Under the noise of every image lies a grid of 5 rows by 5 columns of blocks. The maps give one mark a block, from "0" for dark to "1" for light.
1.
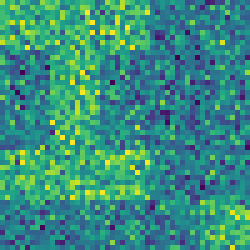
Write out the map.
11100
01000
01000
11100
00001
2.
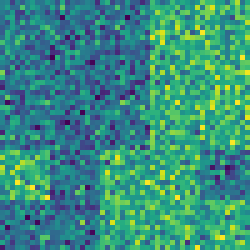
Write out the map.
00011
00011
00011
10110
00111
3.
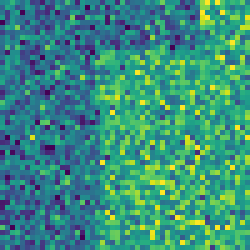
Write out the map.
00001
00111
00111
00111
00111
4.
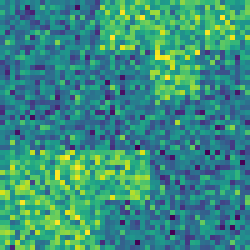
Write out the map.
00111
00010
00000
11100
11000
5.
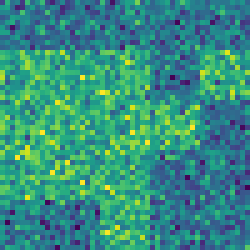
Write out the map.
00000
11101
11110
11100
00100
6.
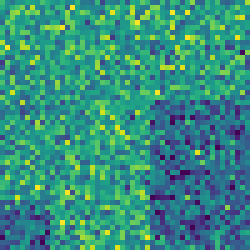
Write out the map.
11111
11111
11100
11100
01100
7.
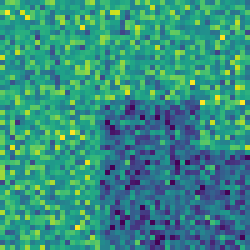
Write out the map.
11111
11111
11001
11000
11000
